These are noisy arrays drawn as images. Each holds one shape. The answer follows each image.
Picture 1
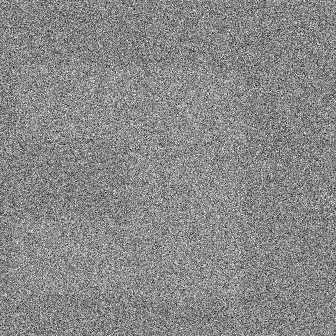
square with a notch
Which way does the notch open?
left
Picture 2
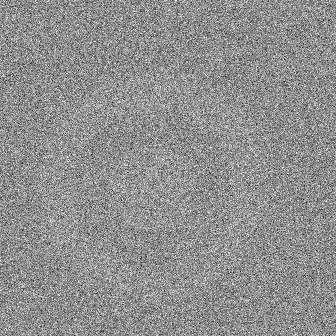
bullseye
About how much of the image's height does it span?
two thirds
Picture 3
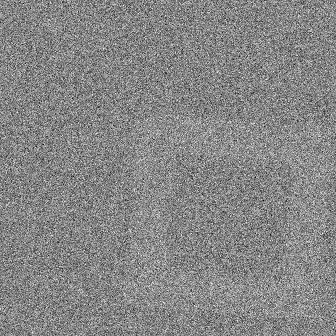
square frame
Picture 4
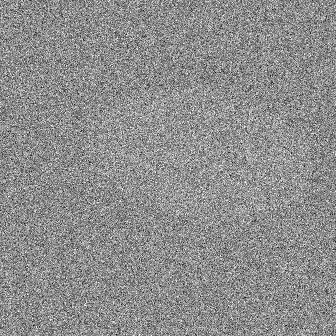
ellipse
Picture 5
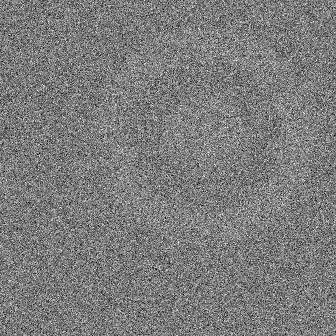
bullseye
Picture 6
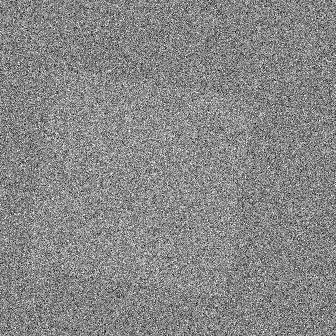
square
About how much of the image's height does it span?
two thirds
